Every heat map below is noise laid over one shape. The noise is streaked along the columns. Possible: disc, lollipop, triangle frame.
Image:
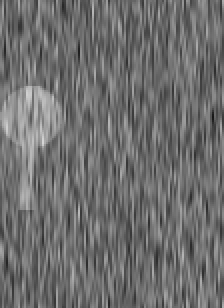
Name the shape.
lollipop
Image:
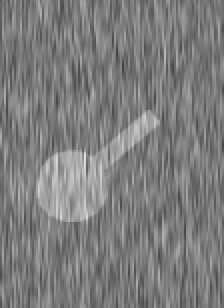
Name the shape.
lollipop
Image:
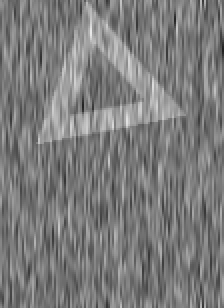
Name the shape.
triangle frame
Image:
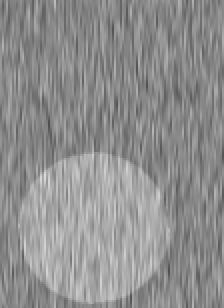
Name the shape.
disc
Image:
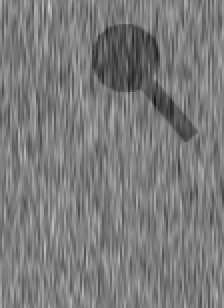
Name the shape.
lollipop
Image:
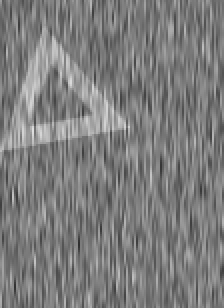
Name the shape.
triangle frame
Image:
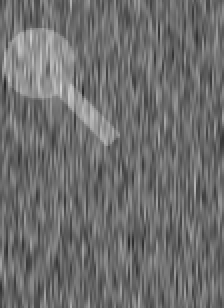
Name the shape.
lollipop
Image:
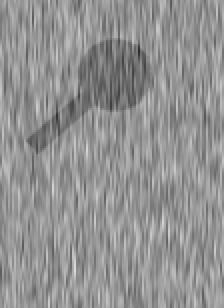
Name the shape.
lollipop
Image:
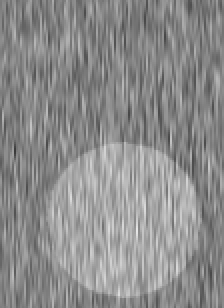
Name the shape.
disc
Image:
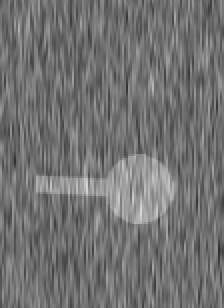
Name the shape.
lollipop
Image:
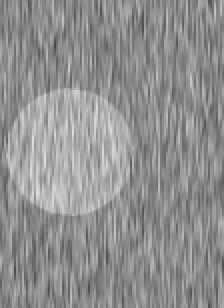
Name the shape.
disc
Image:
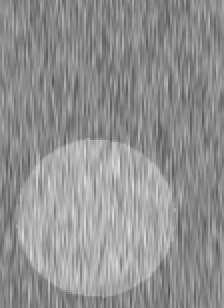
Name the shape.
disc
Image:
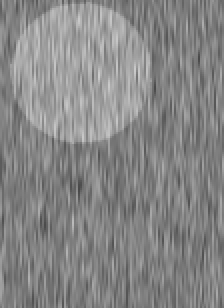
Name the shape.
disc
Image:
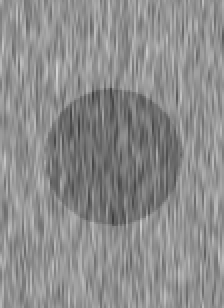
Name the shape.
disc
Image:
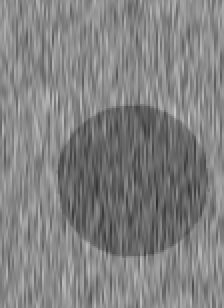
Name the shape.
disc
